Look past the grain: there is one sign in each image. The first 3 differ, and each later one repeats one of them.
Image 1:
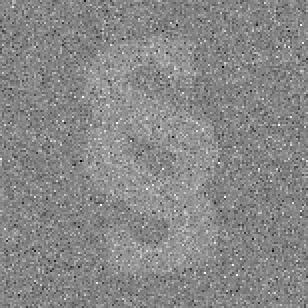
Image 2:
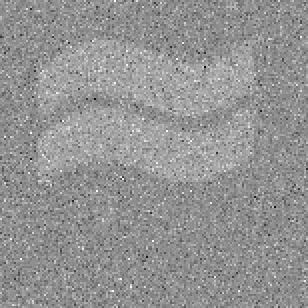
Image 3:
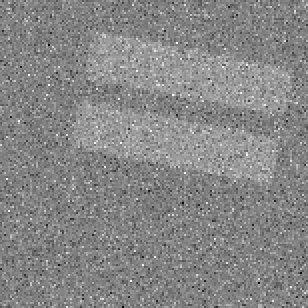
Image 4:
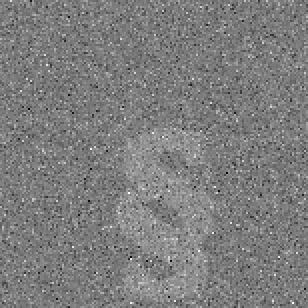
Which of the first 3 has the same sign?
1
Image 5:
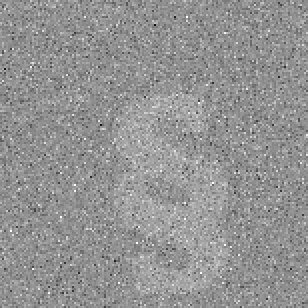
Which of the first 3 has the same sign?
1
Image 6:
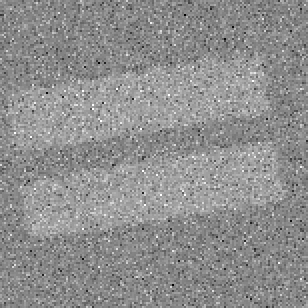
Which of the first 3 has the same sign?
3
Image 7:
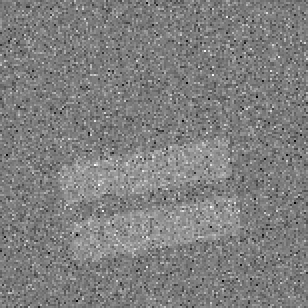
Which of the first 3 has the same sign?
3
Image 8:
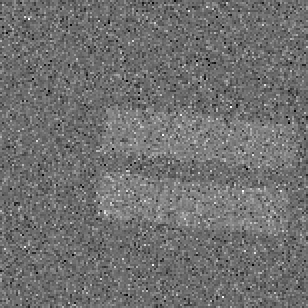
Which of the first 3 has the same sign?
3
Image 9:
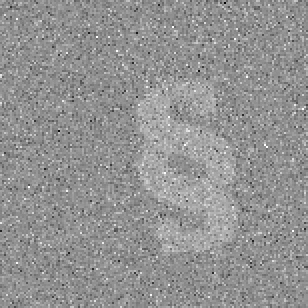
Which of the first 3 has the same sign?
1
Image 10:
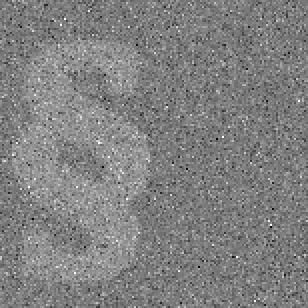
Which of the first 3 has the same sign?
1
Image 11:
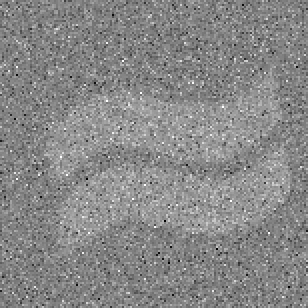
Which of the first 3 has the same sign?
2
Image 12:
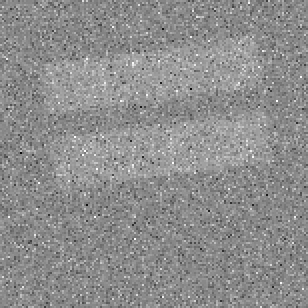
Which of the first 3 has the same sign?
3
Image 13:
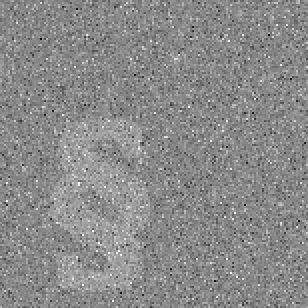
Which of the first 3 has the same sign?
1
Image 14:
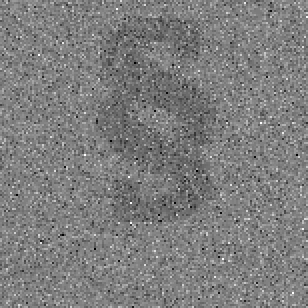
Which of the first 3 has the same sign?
1
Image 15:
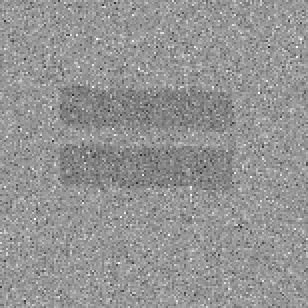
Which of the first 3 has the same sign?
3
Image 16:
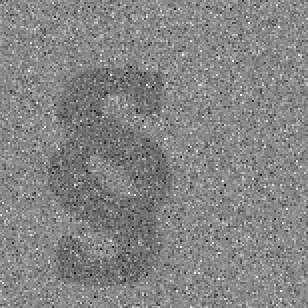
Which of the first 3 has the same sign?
1
